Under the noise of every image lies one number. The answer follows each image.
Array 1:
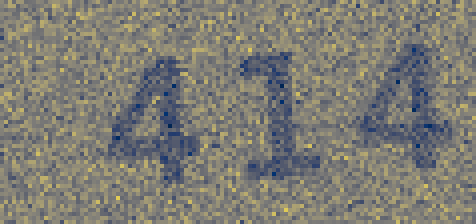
414
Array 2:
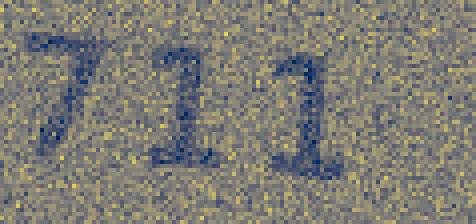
711
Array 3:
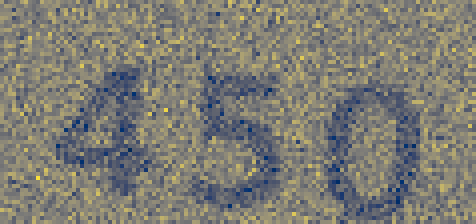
450
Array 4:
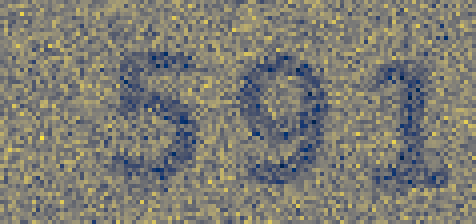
591
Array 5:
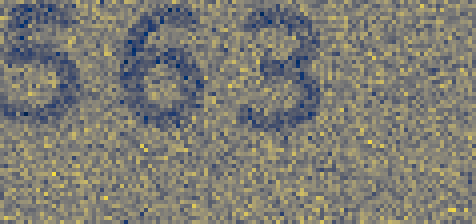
563
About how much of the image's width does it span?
two thirds
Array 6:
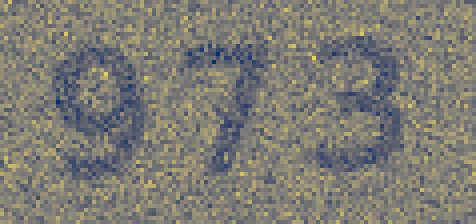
973
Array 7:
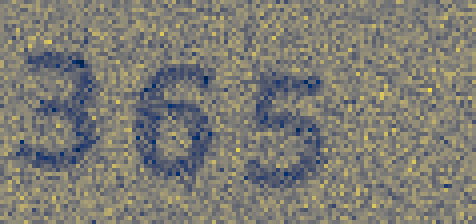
365
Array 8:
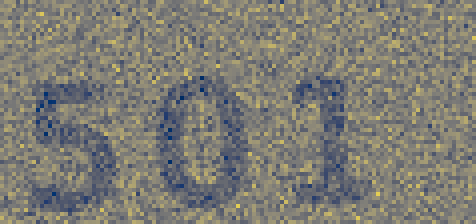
501
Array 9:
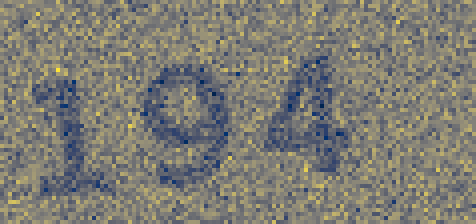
194
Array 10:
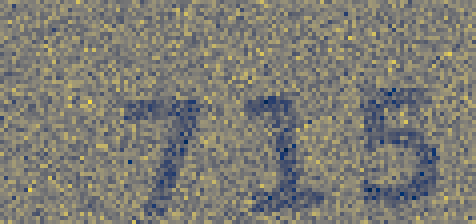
715
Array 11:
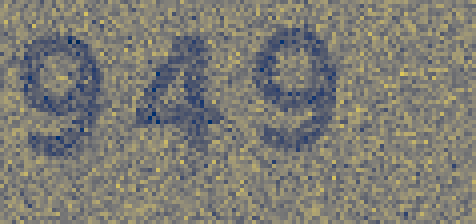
949
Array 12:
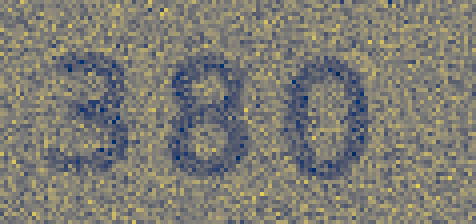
380
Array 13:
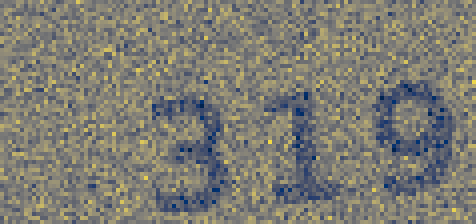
319
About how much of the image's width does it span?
two thirds
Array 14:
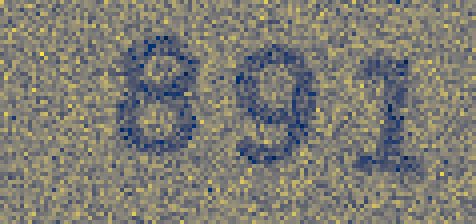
891
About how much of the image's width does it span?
two thirds
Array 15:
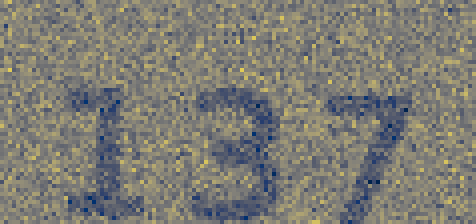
137
